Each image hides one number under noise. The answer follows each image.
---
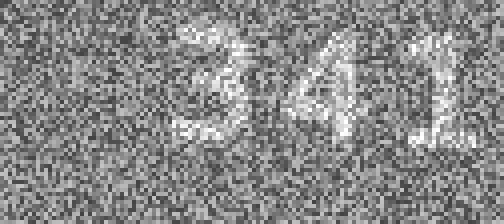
341
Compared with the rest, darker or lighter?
lighter
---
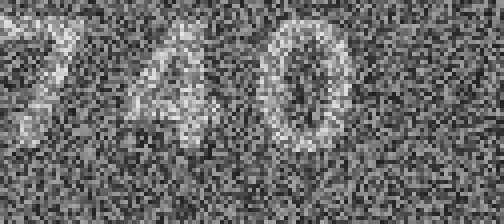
740
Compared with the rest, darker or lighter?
lighter
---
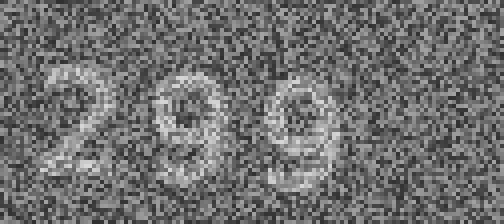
299
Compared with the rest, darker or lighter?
lighter
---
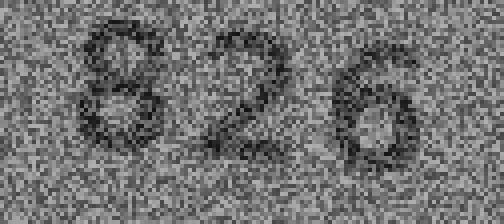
826
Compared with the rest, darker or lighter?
darker
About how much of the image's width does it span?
two thirds
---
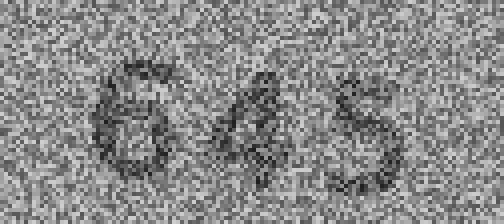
645
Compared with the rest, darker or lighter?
darker
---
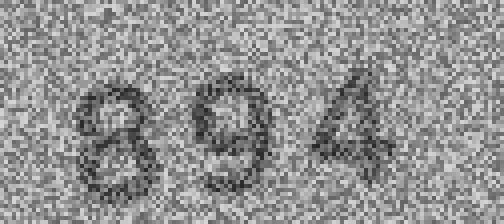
894
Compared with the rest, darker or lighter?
darker
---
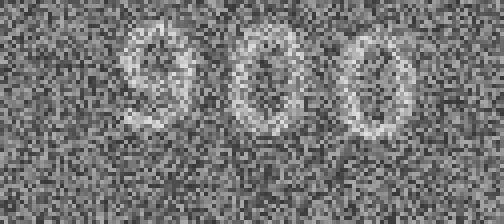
900
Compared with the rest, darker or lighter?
lighter
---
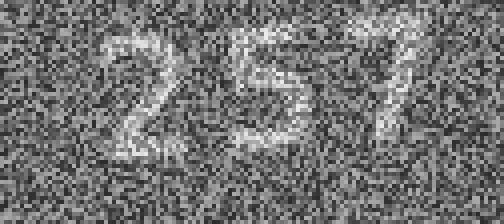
257
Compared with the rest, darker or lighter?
lighter
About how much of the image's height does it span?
two thirds
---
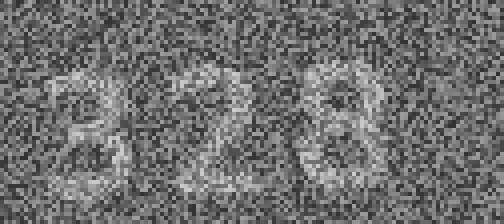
328
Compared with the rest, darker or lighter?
lighter
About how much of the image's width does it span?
two thirds
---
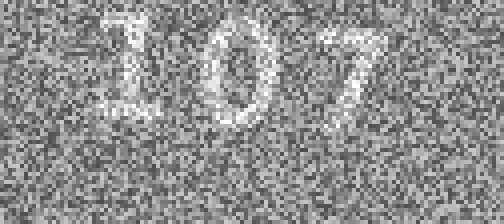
107
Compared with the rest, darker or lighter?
lighter
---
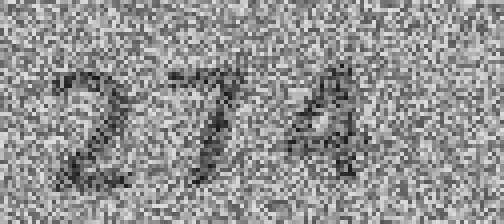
274
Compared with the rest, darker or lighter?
darker
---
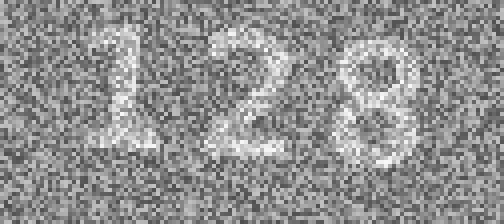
128
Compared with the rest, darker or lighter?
lighter
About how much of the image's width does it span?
two thirds
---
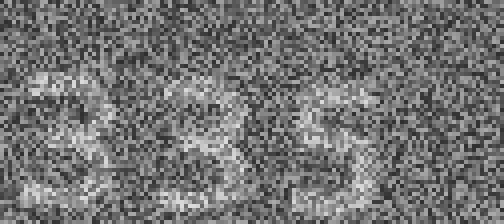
335
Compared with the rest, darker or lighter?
lighter
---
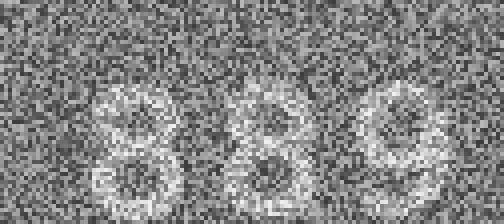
889
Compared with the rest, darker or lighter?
lighter
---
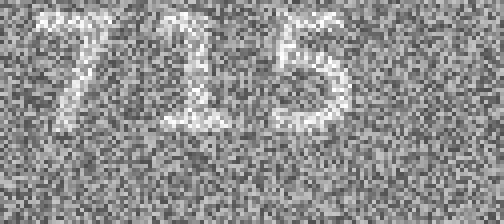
715
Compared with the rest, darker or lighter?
lighter
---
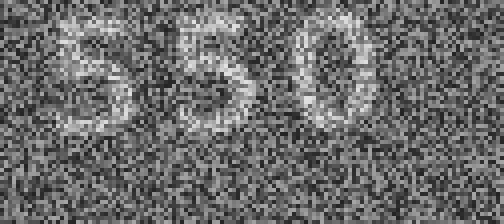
550
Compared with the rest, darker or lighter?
lighter
